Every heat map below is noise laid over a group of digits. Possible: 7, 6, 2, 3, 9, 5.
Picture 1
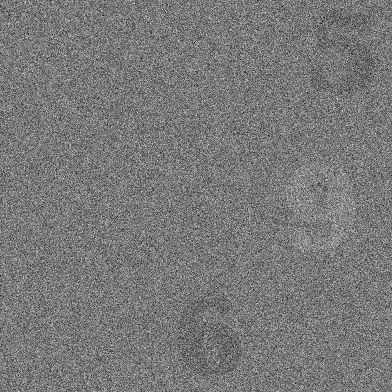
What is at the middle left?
nothing
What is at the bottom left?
nothing
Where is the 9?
middle right
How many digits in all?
3
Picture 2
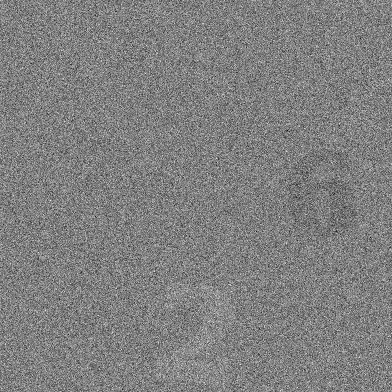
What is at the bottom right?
nothing
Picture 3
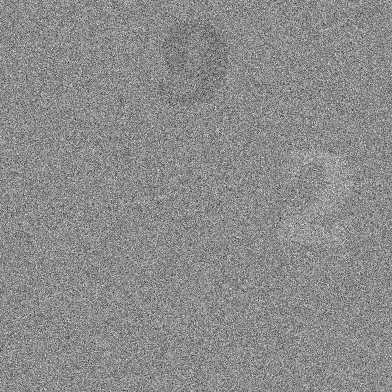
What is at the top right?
nothing
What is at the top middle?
9
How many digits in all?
2
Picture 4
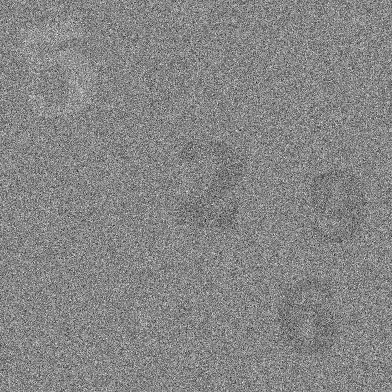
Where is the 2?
centre
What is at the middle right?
9
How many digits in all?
4
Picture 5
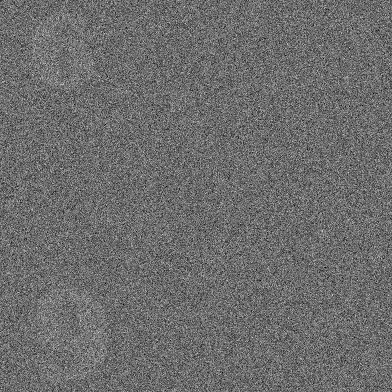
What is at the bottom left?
9
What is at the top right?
nothing
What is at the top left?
6
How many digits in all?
2
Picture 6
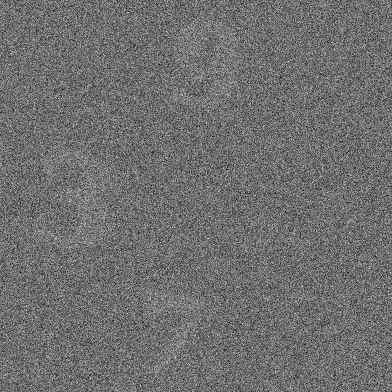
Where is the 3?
middle left
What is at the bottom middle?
7
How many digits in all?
3
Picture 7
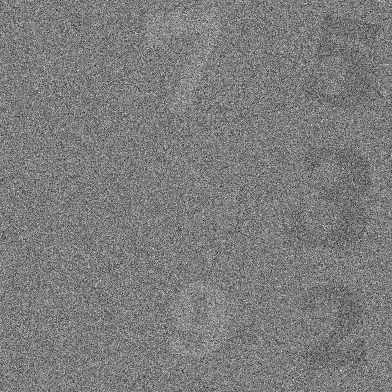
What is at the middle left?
nothing
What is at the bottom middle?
9
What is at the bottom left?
nothing
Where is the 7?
top middle
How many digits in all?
5
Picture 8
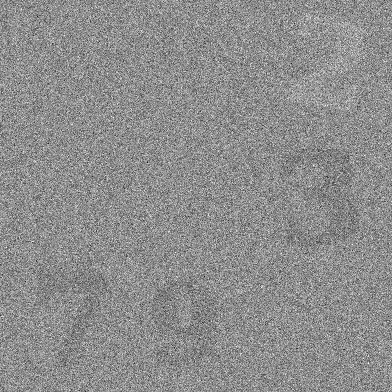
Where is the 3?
middle right
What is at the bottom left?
7
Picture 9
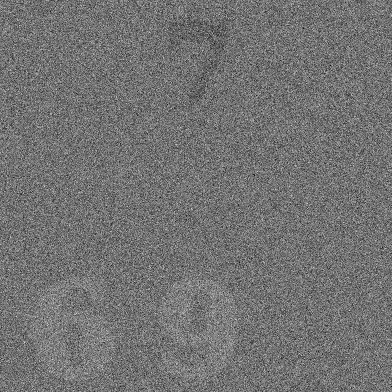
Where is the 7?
top middle
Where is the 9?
bottom middle
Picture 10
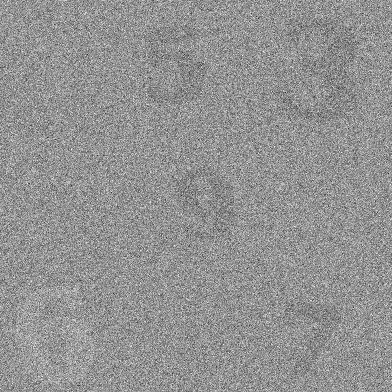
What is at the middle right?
nothing
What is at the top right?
3
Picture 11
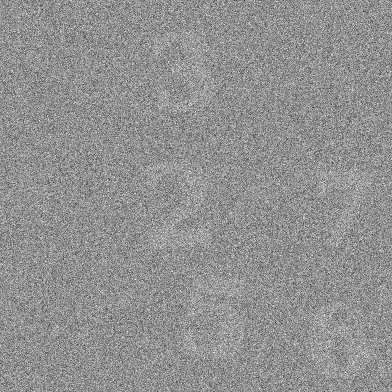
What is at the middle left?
nothing
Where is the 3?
top middle
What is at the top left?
nothing
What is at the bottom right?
6
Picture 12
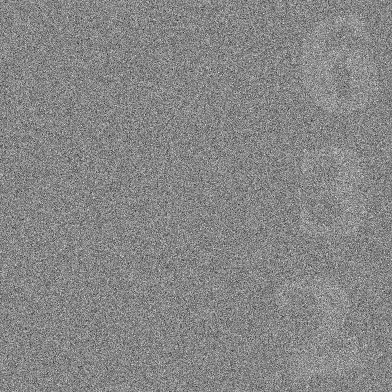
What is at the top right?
6
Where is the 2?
bottom right
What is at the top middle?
nothing
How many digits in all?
3
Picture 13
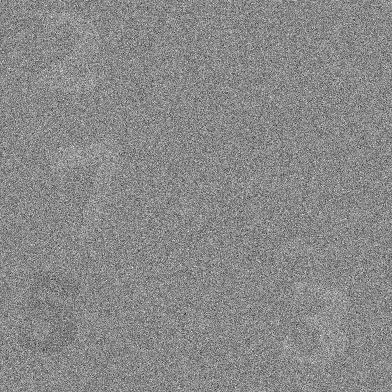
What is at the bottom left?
5
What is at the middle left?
7
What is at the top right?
nothing
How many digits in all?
4
